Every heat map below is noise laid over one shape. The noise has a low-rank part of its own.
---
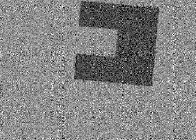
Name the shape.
square with a notch
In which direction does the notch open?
left
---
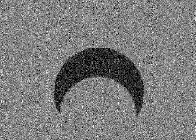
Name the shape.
crescent
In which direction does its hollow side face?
down
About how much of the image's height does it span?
half
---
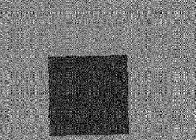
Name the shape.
square
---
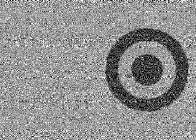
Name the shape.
bullseye
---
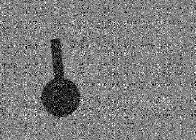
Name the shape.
lollipop
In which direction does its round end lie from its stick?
down
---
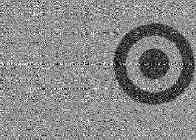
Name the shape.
bullseye
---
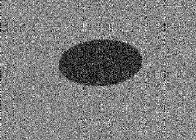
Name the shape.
ellipse
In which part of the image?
centre
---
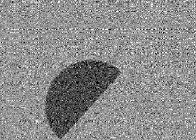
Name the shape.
half disc
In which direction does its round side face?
up and left
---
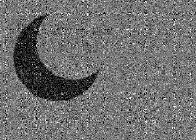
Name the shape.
crescent
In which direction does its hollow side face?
up and right
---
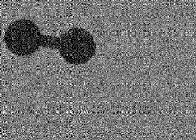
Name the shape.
dumbbell
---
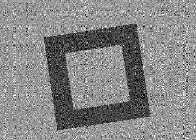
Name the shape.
square frame
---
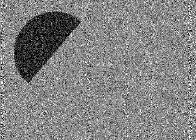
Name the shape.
half disc
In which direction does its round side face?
up and left
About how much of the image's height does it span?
half
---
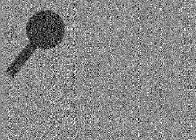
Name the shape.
lollipop
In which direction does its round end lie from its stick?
up and right
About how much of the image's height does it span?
half
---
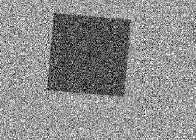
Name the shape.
square
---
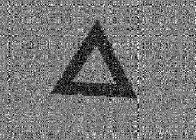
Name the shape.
triangle frame
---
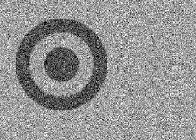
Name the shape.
bullseye
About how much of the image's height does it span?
two thirds
